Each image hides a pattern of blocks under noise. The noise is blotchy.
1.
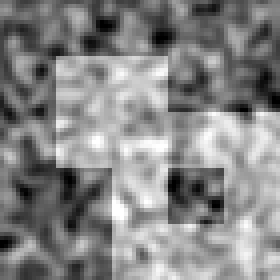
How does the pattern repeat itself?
mirrored about the diagonal from the top left
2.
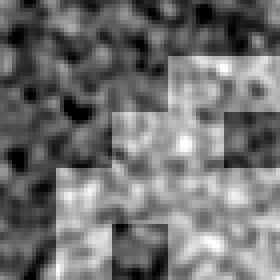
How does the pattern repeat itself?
mirrored about the diagonal from the top left
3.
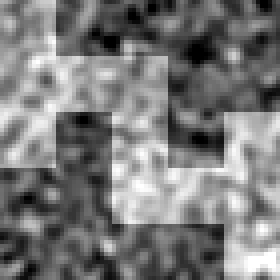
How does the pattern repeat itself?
the same after a half turn
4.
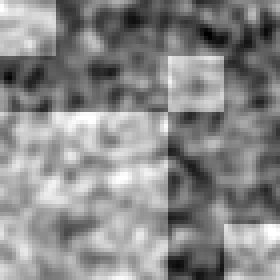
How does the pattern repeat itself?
mirrored about the diagonal from the bottom left
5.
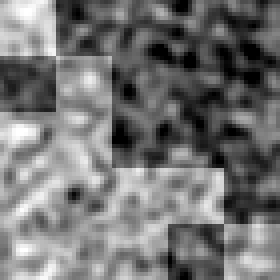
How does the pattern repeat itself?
mirrored about the diagonal from the bottom left
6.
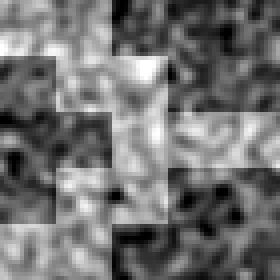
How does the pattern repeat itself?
top and bottom mirror each other
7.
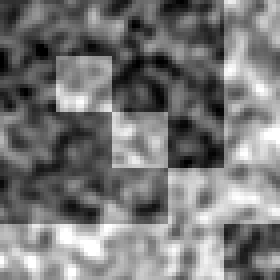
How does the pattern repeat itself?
mirrored about the diagonal from the top left
